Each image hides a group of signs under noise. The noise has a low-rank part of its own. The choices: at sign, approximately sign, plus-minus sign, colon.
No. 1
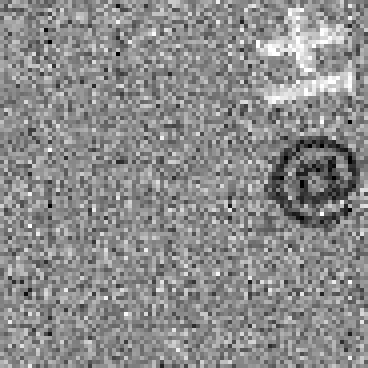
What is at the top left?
nothing
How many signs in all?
2
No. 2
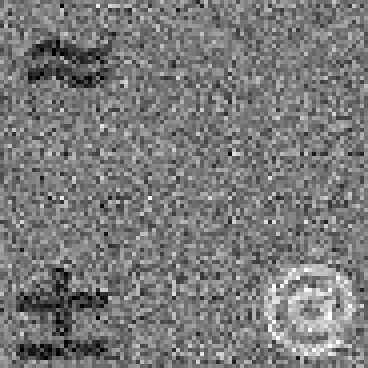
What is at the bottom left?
plus-minus sign
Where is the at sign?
bottom right
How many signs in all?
3
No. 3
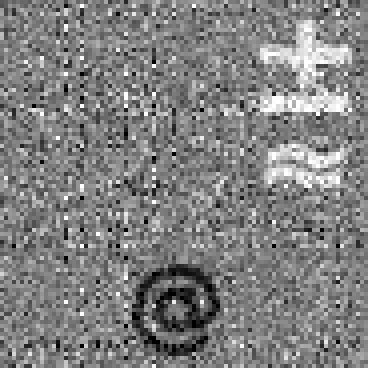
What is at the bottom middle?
at sign
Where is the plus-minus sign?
top right
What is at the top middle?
nothing
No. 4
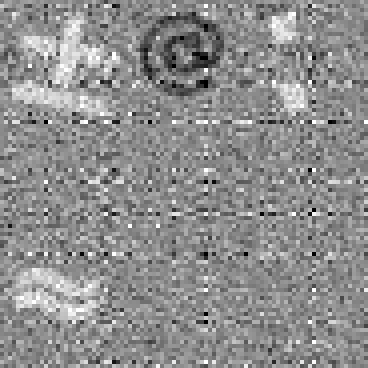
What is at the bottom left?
approximately sign
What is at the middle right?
nothing
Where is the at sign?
top middle
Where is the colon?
top right
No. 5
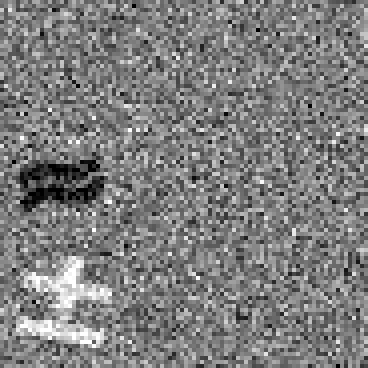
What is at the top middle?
nothing
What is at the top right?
nothing
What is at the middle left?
approximately sign
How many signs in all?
2
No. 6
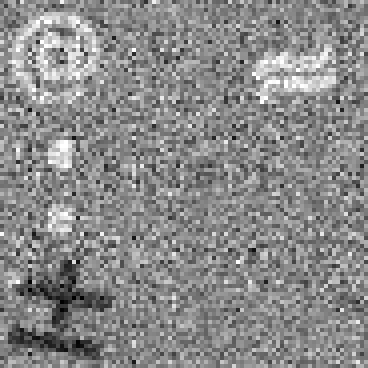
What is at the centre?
nothing
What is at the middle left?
colon
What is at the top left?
at sign
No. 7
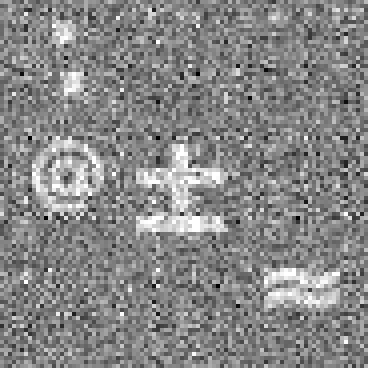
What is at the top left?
colon
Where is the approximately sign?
bottom right
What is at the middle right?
nothing
